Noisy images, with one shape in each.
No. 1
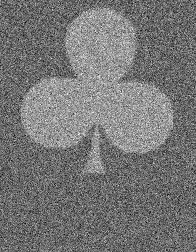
club
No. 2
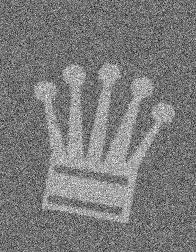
chess queen
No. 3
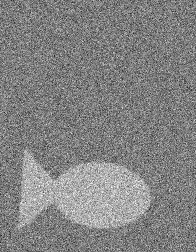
fish
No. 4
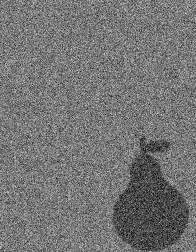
pear
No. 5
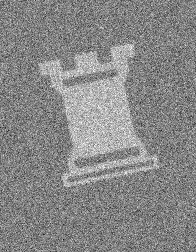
chess rook
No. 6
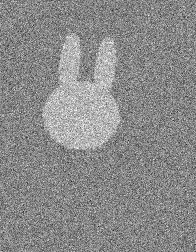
rabbit's head
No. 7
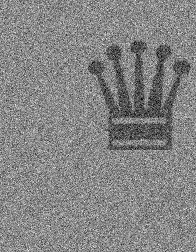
chess queen
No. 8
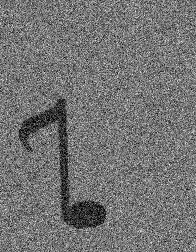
musical note
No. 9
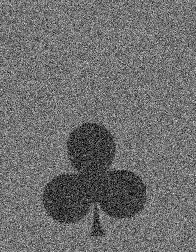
club
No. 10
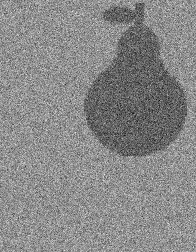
pear
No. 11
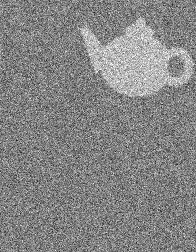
teapot
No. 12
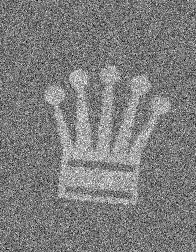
chess queen
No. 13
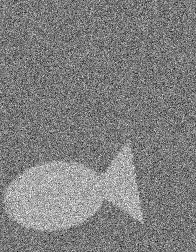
fish
